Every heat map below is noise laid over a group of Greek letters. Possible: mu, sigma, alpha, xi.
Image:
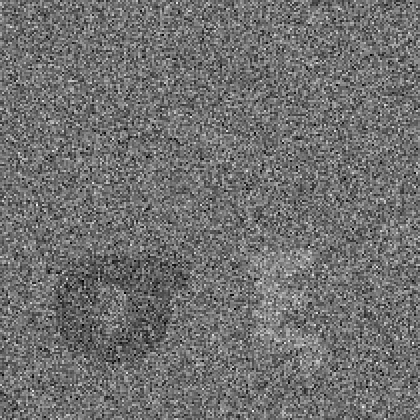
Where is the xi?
bottom right
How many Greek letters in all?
2
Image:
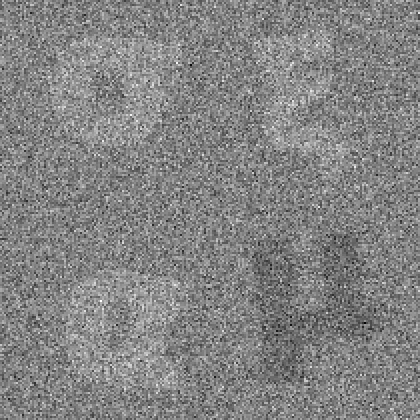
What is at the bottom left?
alpha
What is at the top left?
sigma
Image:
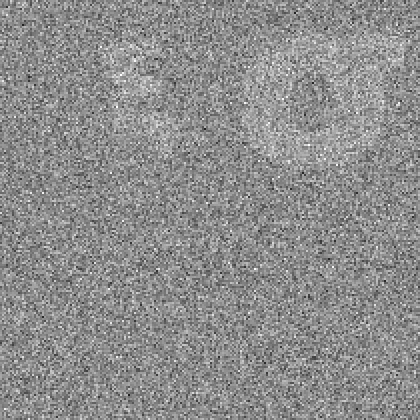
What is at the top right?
sigma
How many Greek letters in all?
2
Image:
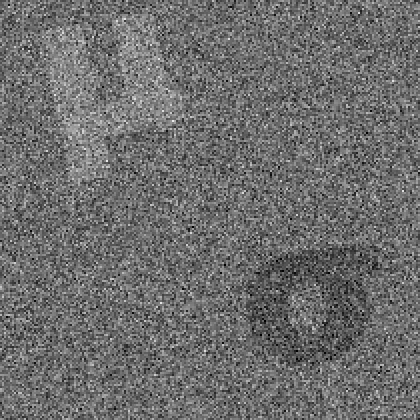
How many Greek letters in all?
2
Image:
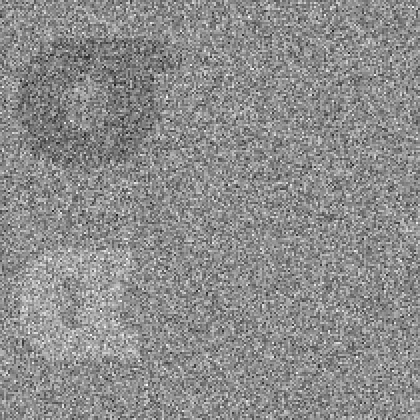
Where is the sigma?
top left
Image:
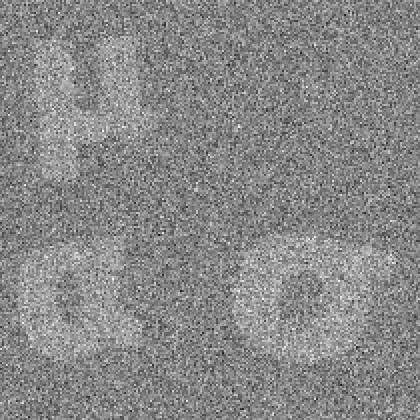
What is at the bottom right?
sigma
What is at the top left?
mu
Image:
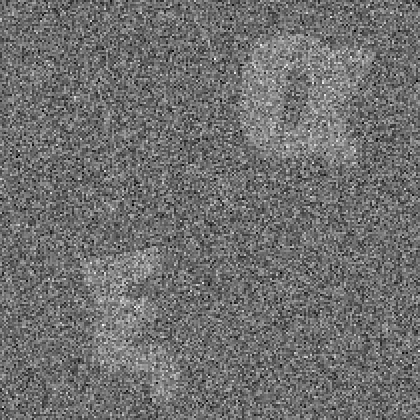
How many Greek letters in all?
2
